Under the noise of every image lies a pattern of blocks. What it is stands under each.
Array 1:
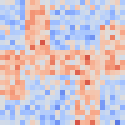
the same after a half turn
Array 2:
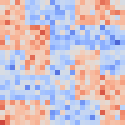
the same after a half turn
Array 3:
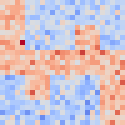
the same after a half turn
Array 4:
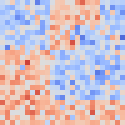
no symmetry
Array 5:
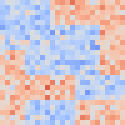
no symmetry
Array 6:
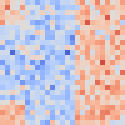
top and bottom mirror each other
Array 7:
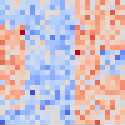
top and bottom mirror each other
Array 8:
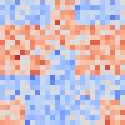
left and right mirror each other
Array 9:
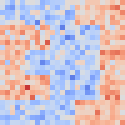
top and bottom mirror each other
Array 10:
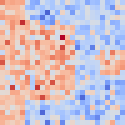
top and bottom mirror each other
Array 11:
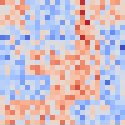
no symmetry
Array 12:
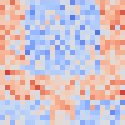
left and right mirror each other
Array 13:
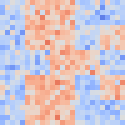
top and bottom mirror each other
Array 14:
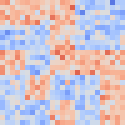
mirrored about the diagonal from the bottom left
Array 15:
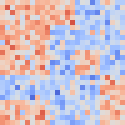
no symmetry
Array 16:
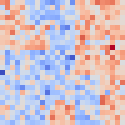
no symmetry
